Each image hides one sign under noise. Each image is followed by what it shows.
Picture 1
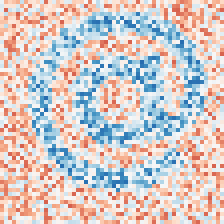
blue at sign
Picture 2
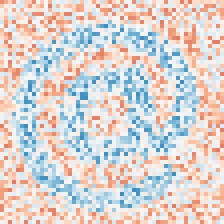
blue at sign
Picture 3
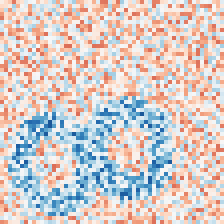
blue infinity sign
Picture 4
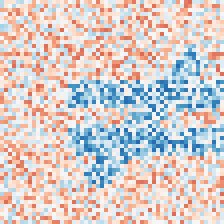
blue not-equal sign
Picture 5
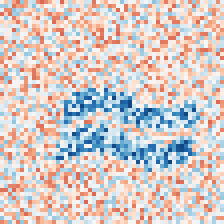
blue approximately sign
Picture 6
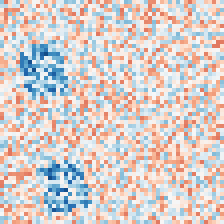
blue colon
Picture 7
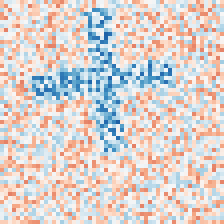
blue plus sign
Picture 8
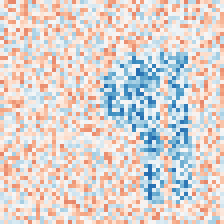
blue pilcrow
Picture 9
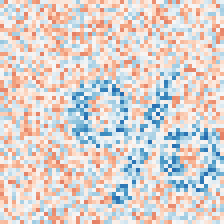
blue percent sign
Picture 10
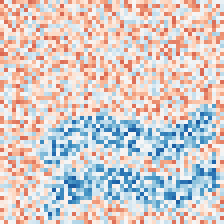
blue approximately sign
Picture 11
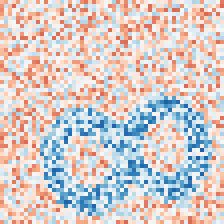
blue infinity sign
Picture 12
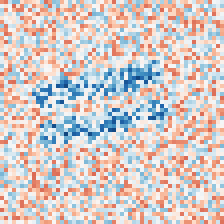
blue equals sign
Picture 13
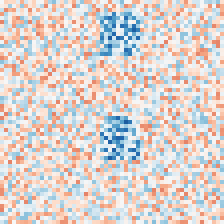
blue colon
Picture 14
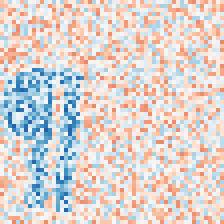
blue pilcrow
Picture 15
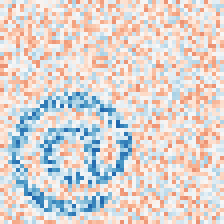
blue at sign
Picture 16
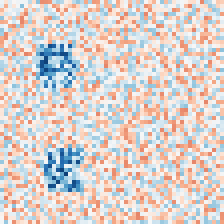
blue colon
